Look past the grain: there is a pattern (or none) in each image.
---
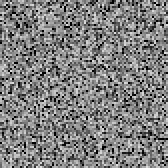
only noise
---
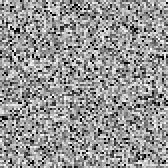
only noise
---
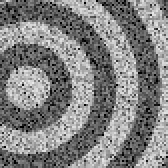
rings round one point
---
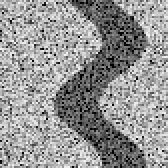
a wavy band
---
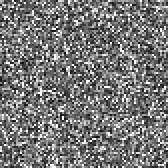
only noise
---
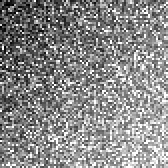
a smooth slope
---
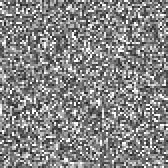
only noise
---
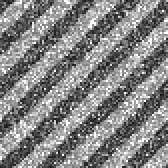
diagonal stripes
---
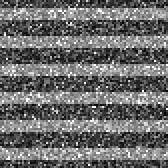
horizontal stripes
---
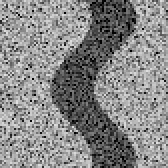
a wavy band
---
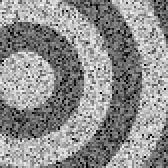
rings round one point
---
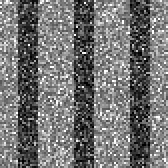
vertical stripes
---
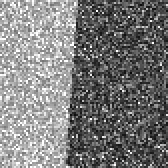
a sharp edge
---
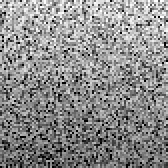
a smooth slope
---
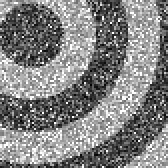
rings round one point
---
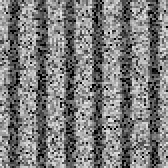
vertical stripes
